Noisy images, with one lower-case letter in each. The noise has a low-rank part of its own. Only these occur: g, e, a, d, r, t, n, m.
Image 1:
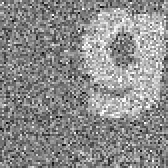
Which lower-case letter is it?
g
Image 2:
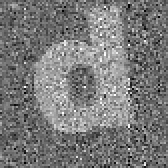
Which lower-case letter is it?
d
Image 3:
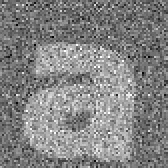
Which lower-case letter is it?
a
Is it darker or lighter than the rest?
lighter
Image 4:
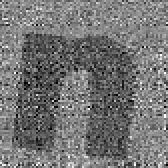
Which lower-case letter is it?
n
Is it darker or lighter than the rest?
darker
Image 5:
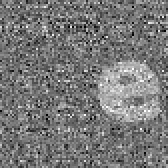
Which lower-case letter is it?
e
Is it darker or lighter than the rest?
lighter
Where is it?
middle right
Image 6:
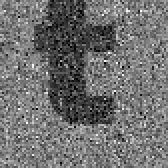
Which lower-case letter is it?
t
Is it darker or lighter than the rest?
darker
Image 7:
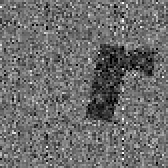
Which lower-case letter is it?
r
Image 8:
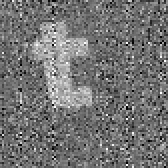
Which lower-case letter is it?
t
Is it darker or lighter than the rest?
lighter
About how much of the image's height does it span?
half
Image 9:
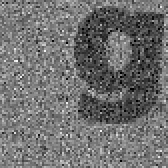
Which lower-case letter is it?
g
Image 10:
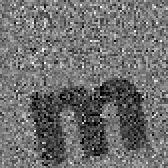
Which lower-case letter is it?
m
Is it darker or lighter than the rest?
darker
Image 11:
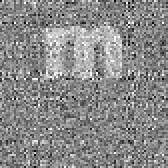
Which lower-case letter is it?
m
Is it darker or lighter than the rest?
lighter
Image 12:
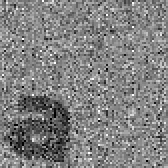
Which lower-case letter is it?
a
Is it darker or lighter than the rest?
darker
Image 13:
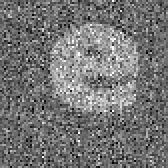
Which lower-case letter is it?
e
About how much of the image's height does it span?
half
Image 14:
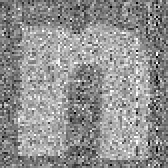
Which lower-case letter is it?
n
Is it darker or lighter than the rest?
lighter
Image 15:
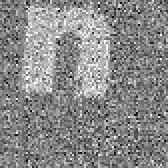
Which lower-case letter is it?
n
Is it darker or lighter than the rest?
lighter
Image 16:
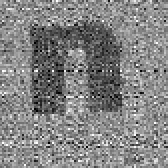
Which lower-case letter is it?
n
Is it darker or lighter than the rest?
darker
